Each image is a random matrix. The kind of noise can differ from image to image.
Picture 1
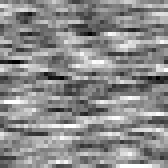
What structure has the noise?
streaked along the rows
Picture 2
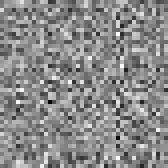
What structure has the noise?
low rank plus noise
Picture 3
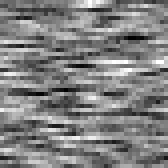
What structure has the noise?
streaked along the rows
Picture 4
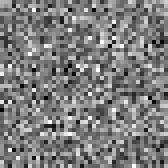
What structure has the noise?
low rank plus noise
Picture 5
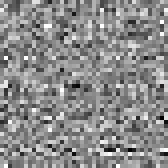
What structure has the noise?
low rank plus noise
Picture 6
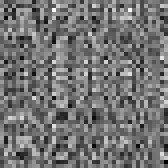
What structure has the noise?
low rank plus noise
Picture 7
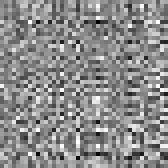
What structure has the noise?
low rank plus noise
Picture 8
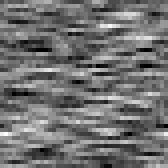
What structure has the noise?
streaked along the rows
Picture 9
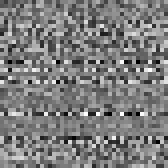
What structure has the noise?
rows of uneven size
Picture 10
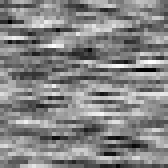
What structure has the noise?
streaked along the rows
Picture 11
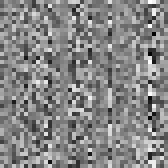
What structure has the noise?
columns of uneven size
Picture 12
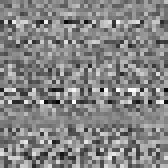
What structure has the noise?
rows of uneven size
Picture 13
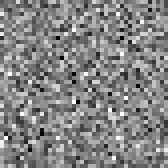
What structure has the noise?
independent entries
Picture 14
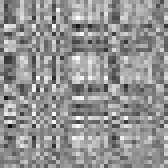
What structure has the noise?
low rank plus noise
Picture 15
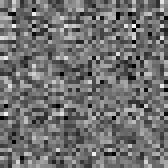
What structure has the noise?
low rank plus noise
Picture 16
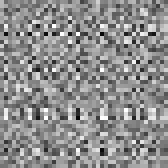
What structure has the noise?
low rank plus noise
